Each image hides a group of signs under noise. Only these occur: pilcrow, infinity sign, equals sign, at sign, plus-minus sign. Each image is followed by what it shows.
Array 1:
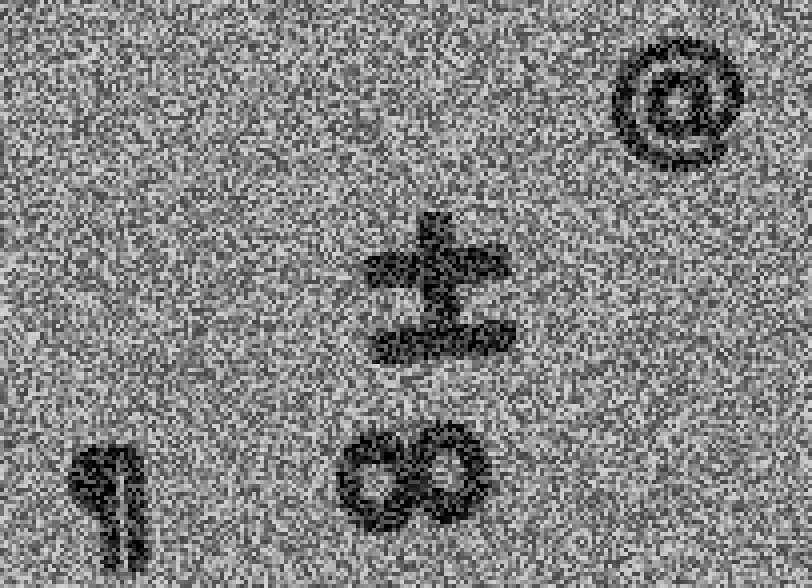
top right: at sign; centre: plus-minus sign; bottom left: pilcrow; bottom middle: infinity sign
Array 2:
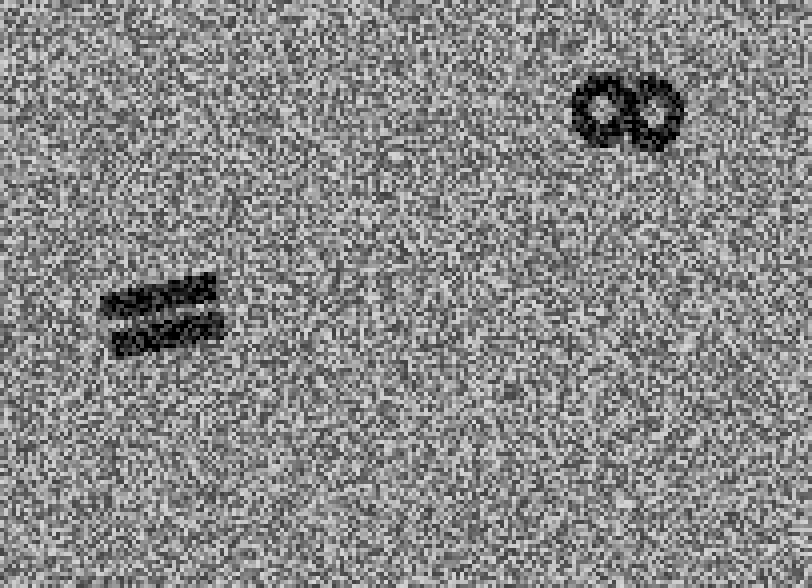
top right: infinity sign; middle left: equals sign
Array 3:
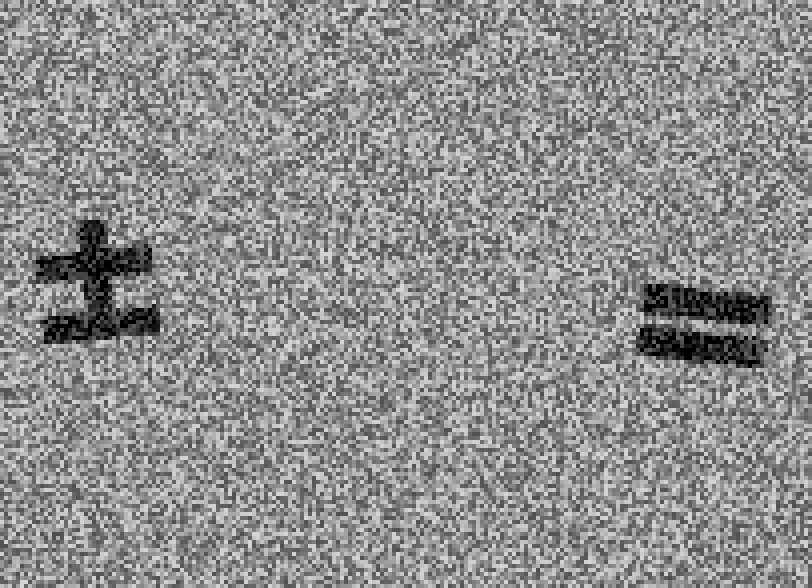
middle left: plus-minus sign; middle right: equals sign
